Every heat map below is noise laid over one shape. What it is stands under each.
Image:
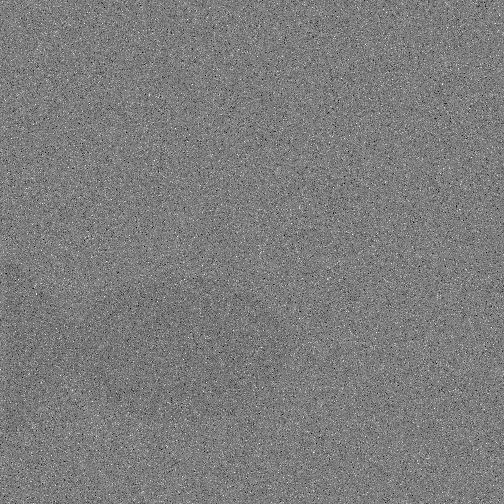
fish
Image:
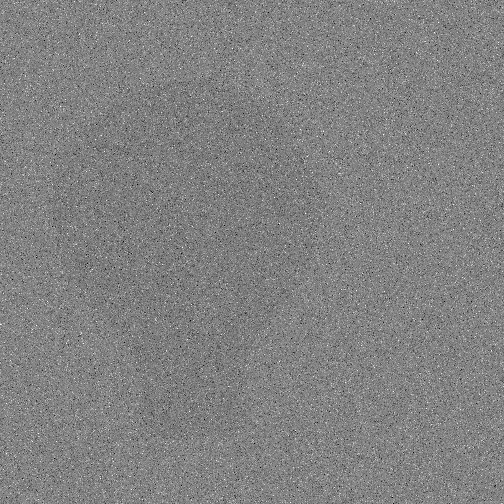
light bulb
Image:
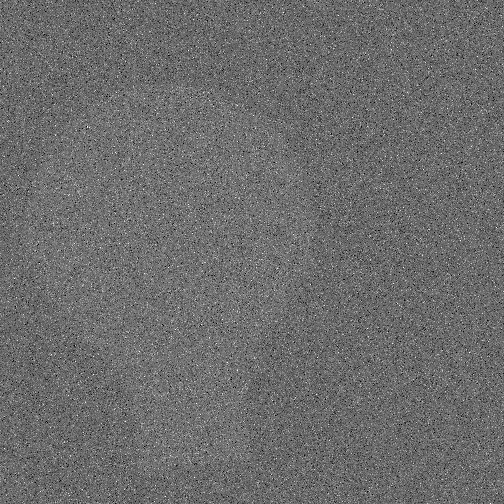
light bulb
